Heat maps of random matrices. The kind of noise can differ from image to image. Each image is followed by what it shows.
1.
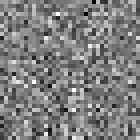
low rank plus noise
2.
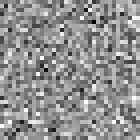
independent entries
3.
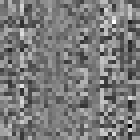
columns of uneven size
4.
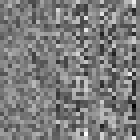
columns of uneven size
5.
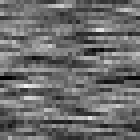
streaked along the rows
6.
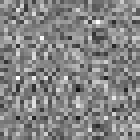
low rank plus noise
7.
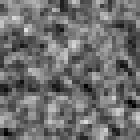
blotchy
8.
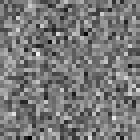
independent entries
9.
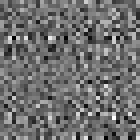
low rank plus noise
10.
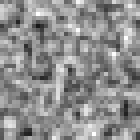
blotchy
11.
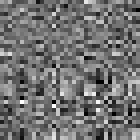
low rank plus noise
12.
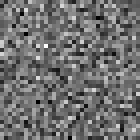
independent entries
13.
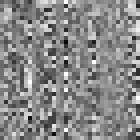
columns of uneven size
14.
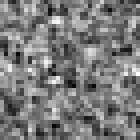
blotchy
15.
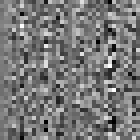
columns of uneven size
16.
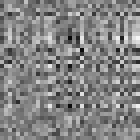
low rank plus noise
